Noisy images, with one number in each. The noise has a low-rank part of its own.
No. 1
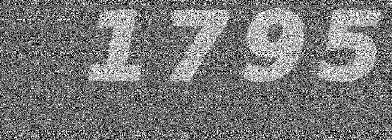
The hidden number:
1795
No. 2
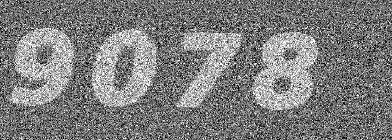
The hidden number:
9078
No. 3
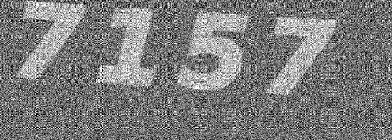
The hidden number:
7157
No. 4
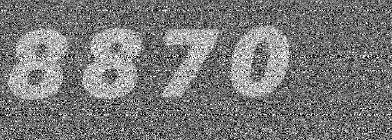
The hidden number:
8870
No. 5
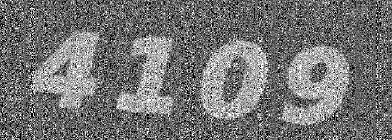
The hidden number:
4109
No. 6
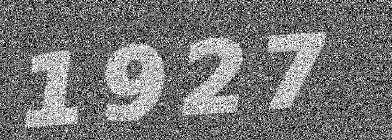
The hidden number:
1927
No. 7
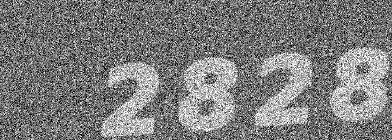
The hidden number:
2828
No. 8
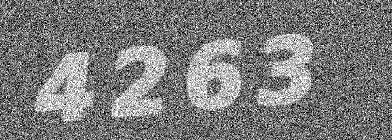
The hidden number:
4263
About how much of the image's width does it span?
two thirds
